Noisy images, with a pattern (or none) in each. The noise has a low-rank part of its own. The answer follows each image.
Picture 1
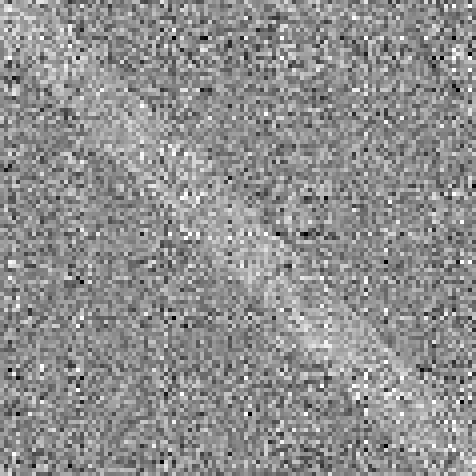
a diagonal band
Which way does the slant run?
top left to bottom right
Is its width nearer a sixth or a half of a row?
a sixth
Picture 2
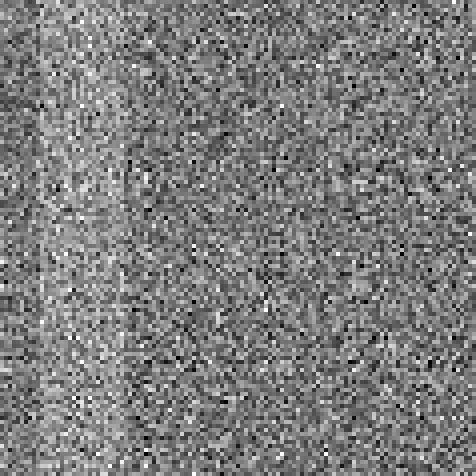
one band of columns
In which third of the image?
left
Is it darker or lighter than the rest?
lighter
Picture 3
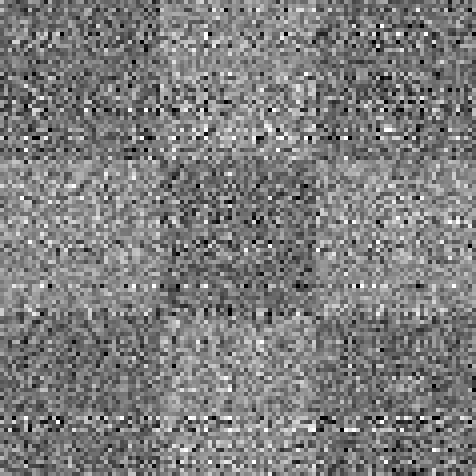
a checkerboard
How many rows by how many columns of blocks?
3 by 3
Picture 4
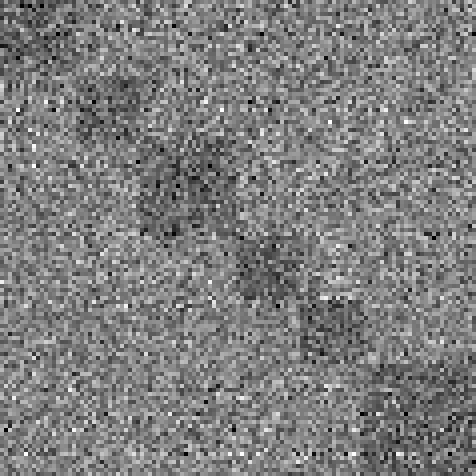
blocks along the diagonal
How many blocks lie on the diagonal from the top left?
6
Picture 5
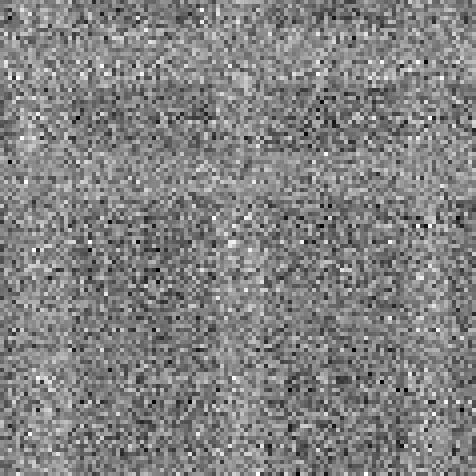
bands of rows crossing bands of columns
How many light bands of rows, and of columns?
2 and 3
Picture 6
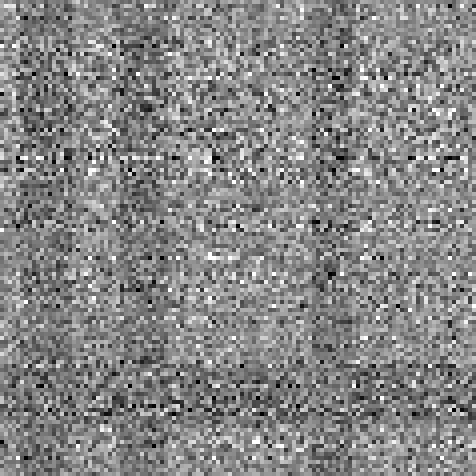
bands of rows crossing bands of columns
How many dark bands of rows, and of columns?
1 and 3
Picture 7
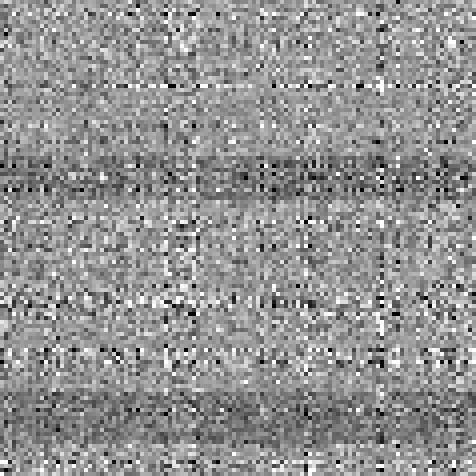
bands of rows
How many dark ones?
2
